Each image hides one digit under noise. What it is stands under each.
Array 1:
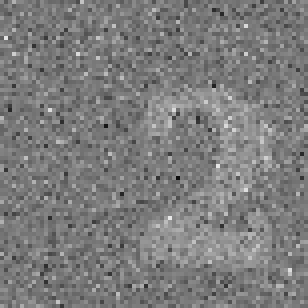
light 2
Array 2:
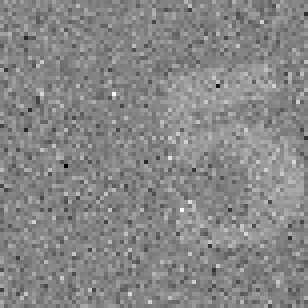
light 5
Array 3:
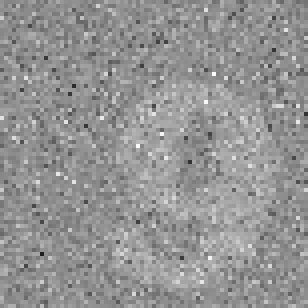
light 9
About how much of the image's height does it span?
two thirds
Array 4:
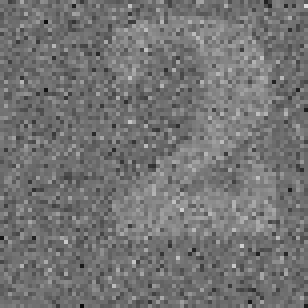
light 2
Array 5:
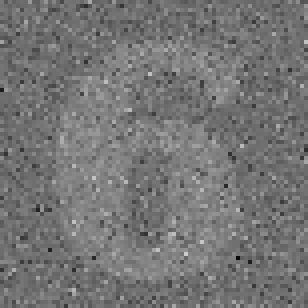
light 6
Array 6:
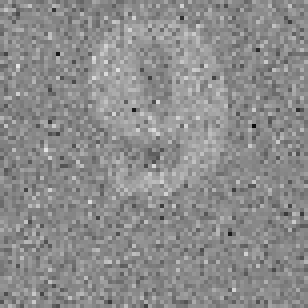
light 9
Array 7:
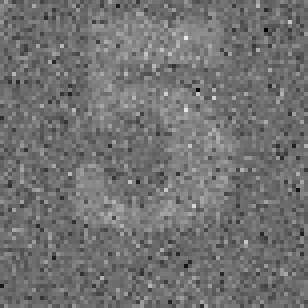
light 5
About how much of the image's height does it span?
two thirds
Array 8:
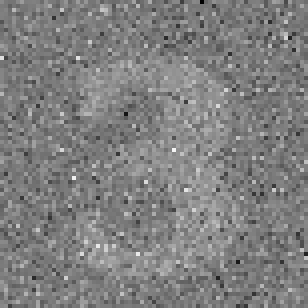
light 3
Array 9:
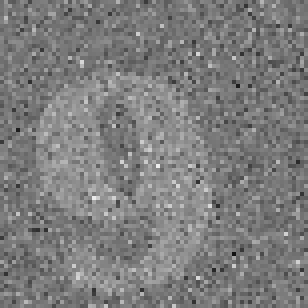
light 9
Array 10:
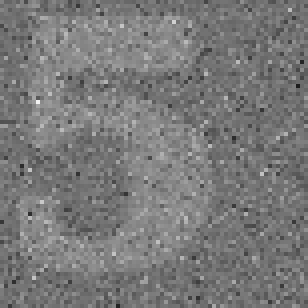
light 5
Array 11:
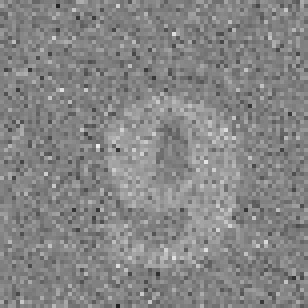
light 9
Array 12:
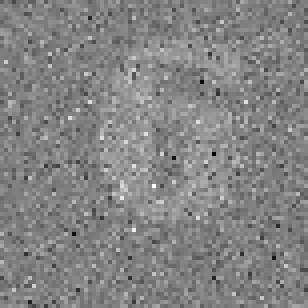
light 6
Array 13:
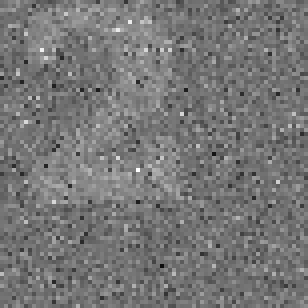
light 2
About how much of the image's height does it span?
two thirds
